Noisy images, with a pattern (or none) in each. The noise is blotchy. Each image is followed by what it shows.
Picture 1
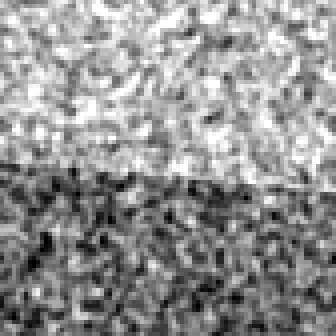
a sharp edge
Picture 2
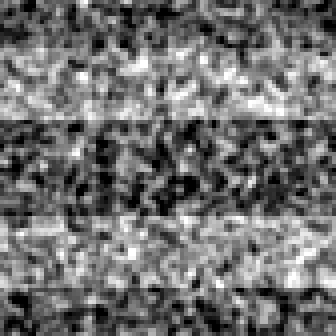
horizontal stripes
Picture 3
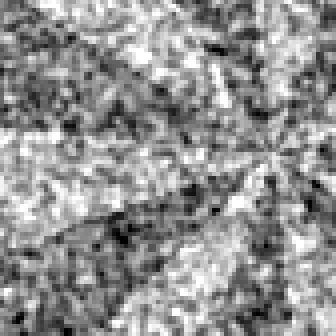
spokes from one point
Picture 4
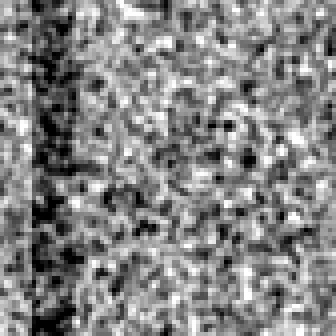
one vertical stripe
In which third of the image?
left
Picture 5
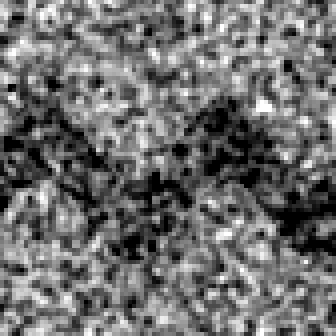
a wavy band
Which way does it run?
left to right
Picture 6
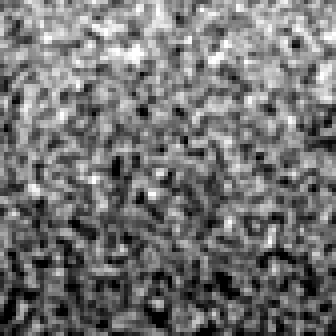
a smooth slope
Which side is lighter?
top
